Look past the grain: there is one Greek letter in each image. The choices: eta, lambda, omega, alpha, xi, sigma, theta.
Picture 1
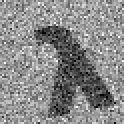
lambda
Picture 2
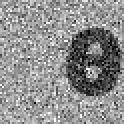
theta
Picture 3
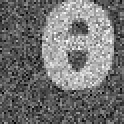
theta
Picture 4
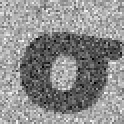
sigma
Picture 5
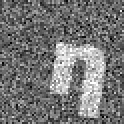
eta
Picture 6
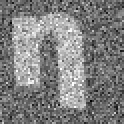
eta
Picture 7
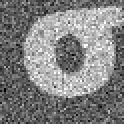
sigma
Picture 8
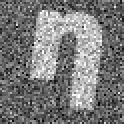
eta
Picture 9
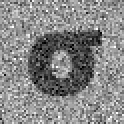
sigma
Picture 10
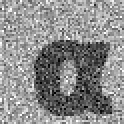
alpha
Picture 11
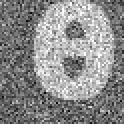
theta
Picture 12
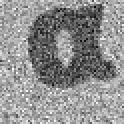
alpha
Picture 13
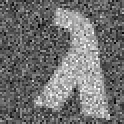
lambda
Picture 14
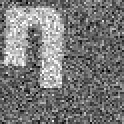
eta
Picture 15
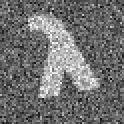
lambda
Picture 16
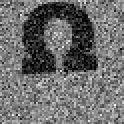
omega
